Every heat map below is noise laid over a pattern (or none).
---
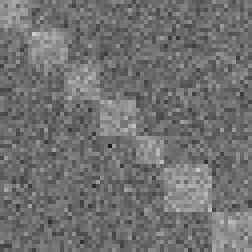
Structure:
blocks along the diagonal
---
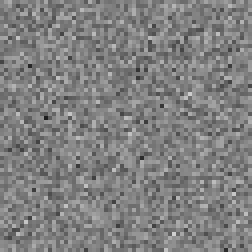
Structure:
only noise
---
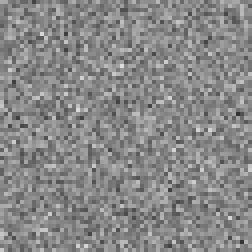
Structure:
only noise
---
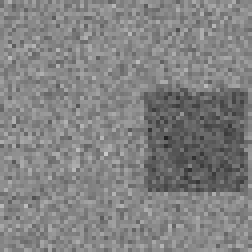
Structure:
one block
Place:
middle right
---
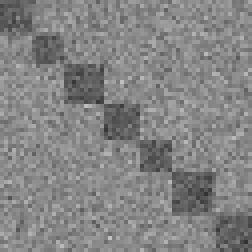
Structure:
blocks along the diagonal
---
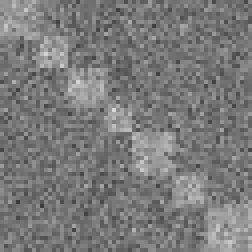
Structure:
blocks along the diagonal
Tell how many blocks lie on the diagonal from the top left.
7
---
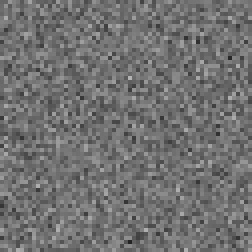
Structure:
only noise
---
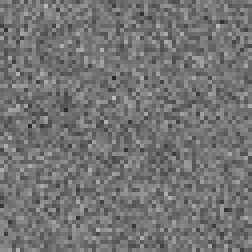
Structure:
only noise
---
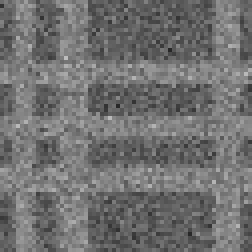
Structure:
bands of rows crossing bands of columns
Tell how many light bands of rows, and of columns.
3 and 3
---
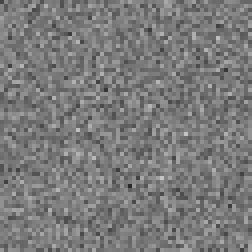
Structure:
only noise
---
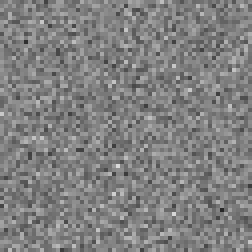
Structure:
only noise
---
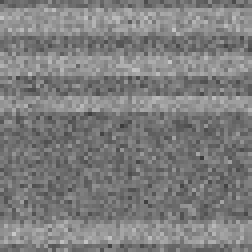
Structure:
bands of rows
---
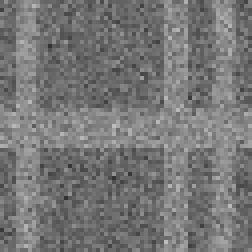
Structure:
bands of rows crossing bands of columns
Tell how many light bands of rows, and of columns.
1 and 3
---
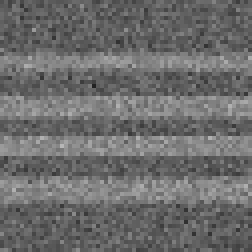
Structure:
bands of rows
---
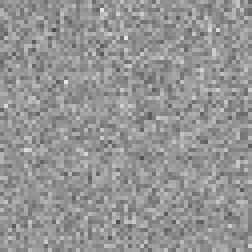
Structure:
only noise
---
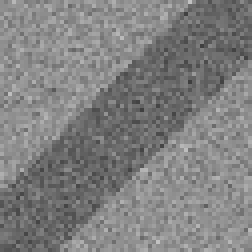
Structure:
a diagonal band
